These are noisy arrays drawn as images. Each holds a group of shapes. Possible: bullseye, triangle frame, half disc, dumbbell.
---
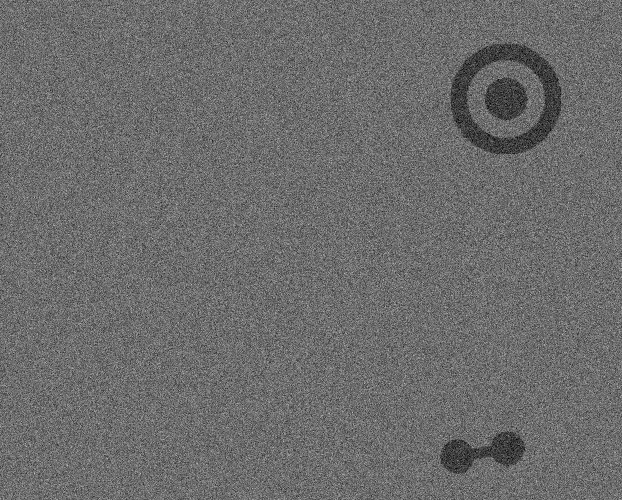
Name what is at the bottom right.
dumbbell
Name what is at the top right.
bullseye
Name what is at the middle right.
nothing
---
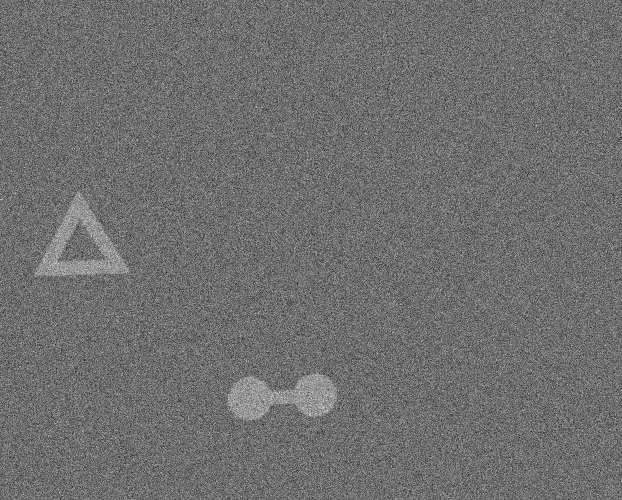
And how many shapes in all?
2
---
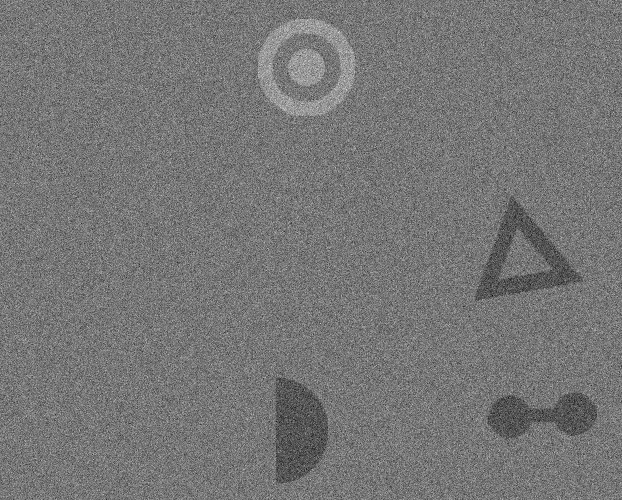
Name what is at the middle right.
triangle frame
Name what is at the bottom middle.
half disc
